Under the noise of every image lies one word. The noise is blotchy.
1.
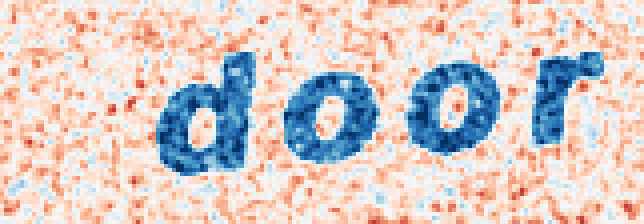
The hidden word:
door
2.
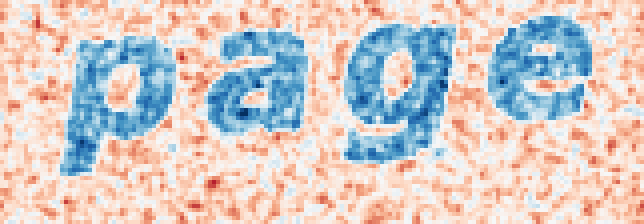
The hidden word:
page
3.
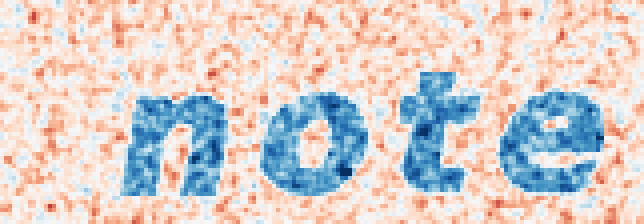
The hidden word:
note
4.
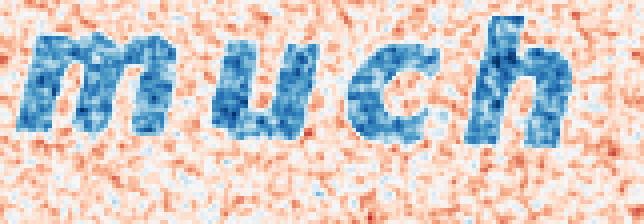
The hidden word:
much
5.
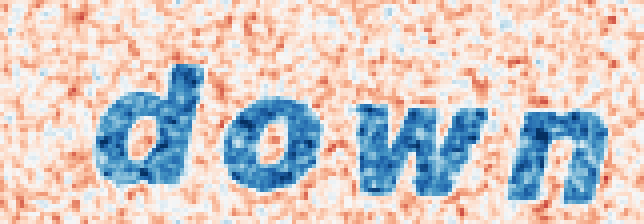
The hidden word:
down
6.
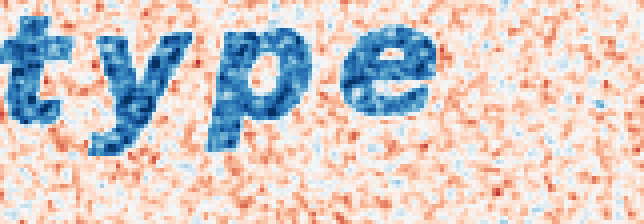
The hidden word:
type
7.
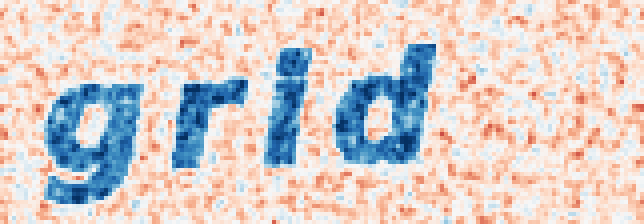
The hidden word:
grid
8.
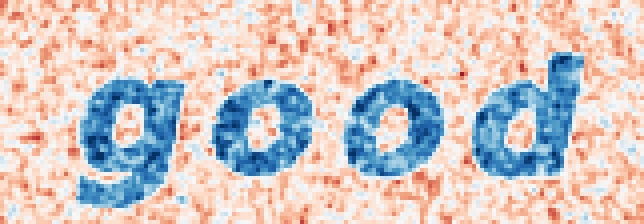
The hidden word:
good
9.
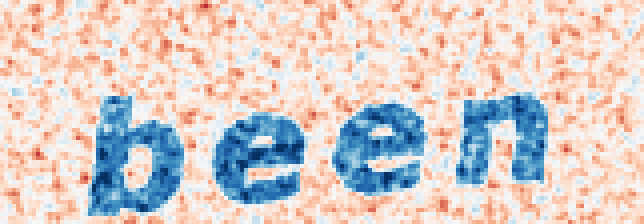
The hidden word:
been
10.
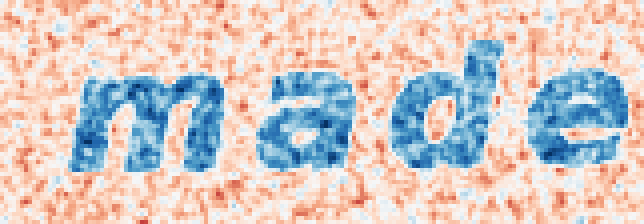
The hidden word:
made
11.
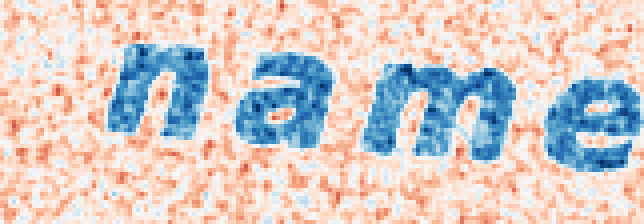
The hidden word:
name
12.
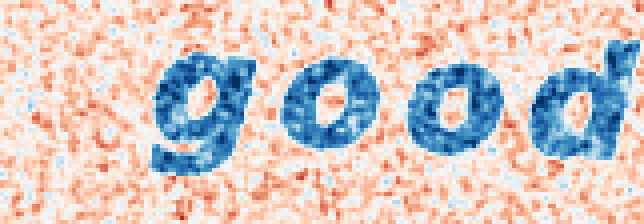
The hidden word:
good
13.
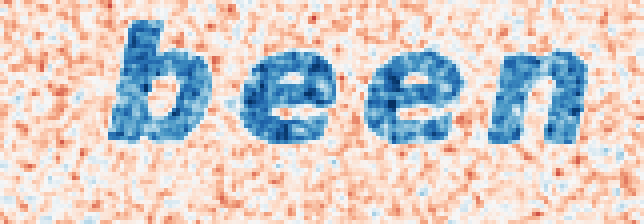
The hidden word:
been
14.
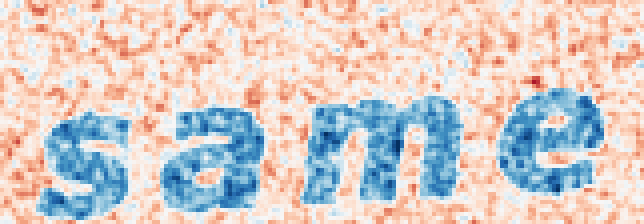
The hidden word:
same
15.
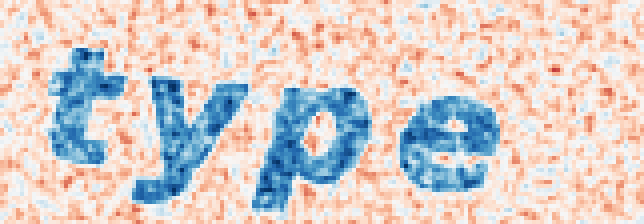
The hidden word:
type
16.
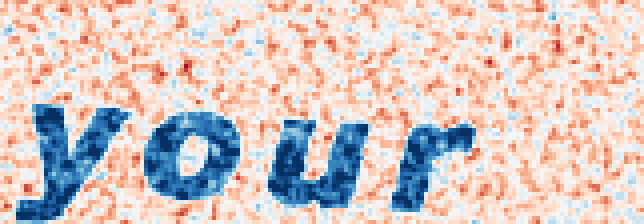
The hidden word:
your
